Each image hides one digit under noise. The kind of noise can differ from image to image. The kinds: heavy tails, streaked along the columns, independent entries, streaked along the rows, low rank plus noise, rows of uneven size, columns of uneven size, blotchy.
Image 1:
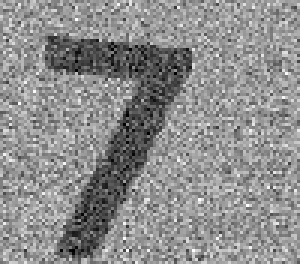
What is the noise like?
low rank plus noise
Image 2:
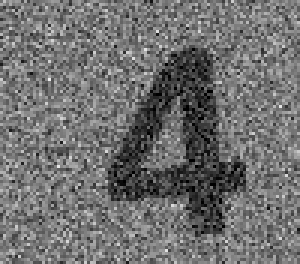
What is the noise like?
independent entries
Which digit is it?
4
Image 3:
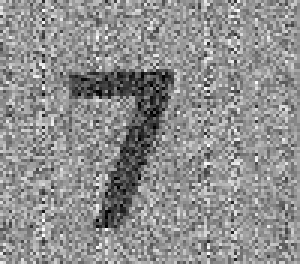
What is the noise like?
columns of uneven size
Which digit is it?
7
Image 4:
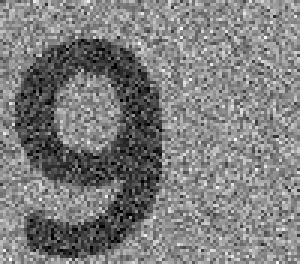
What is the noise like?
independent entries
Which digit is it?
9
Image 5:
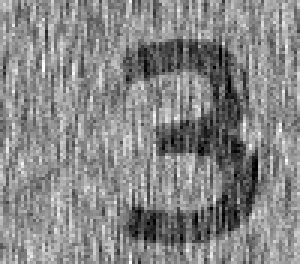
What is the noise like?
streaked along the columns
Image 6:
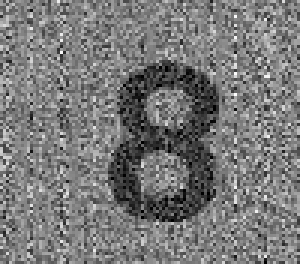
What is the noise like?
columns of uneven size
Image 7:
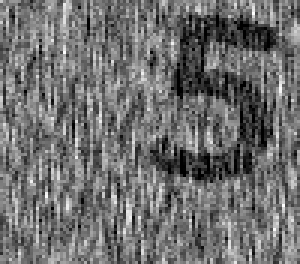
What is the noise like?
streaked along the columns
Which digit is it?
5
